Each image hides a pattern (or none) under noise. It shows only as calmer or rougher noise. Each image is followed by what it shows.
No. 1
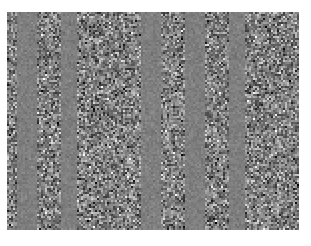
bands of columns
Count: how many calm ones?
5
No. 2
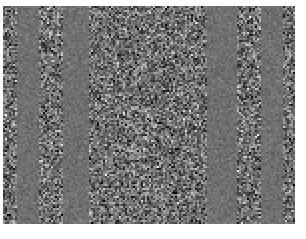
bands of columns
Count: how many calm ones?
4
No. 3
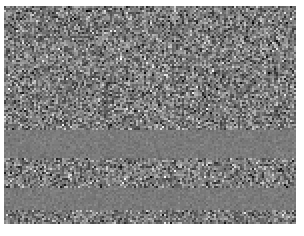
bands of rows
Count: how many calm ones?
2
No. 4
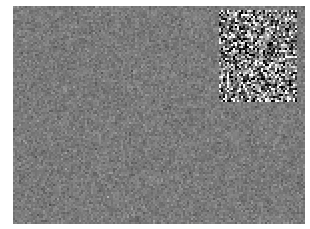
one block
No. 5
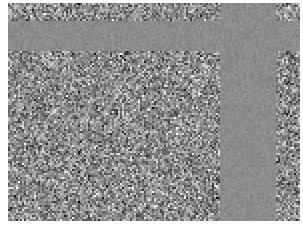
bands of rows crossing bands of columns
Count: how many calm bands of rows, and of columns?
1 and 1
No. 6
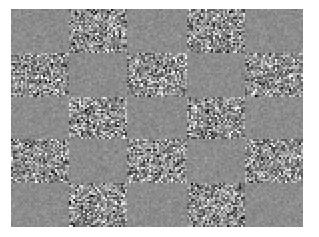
a checkerboard
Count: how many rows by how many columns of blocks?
5 by 5
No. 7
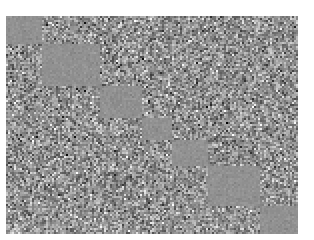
blocks along the diagonal
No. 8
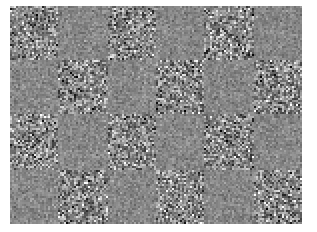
a checkerboard
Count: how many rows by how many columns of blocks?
4 by 6
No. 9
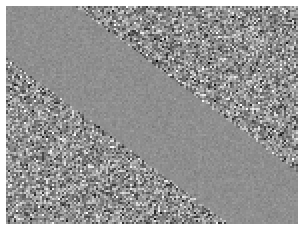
a diagonal band
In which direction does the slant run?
top left to bottom right
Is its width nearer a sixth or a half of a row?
a half
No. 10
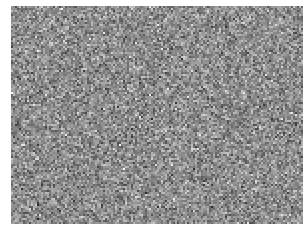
only noise
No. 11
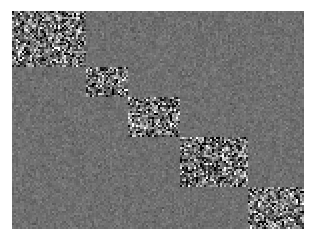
blocks along the diagonal
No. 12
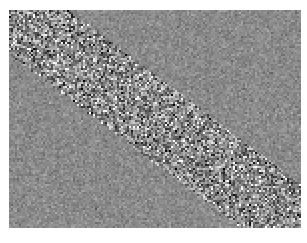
a diagonal band
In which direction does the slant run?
top left to bottom right
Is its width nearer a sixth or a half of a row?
a half
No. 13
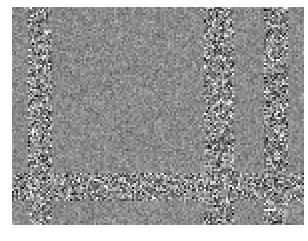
bands of rows crossing bands of columns
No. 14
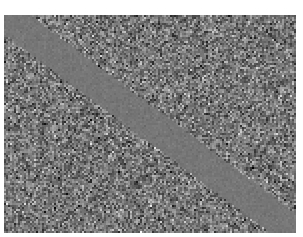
a diagonal band
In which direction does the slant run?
top left to bottom right
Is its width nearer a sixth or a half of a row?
a sixth
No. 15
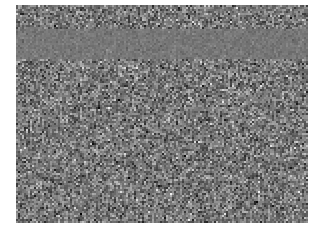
one band of rows
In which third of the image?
top
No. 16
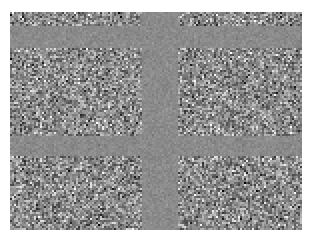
bands of rows crossing bands of columns
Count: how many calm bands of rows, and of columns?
2 and 1
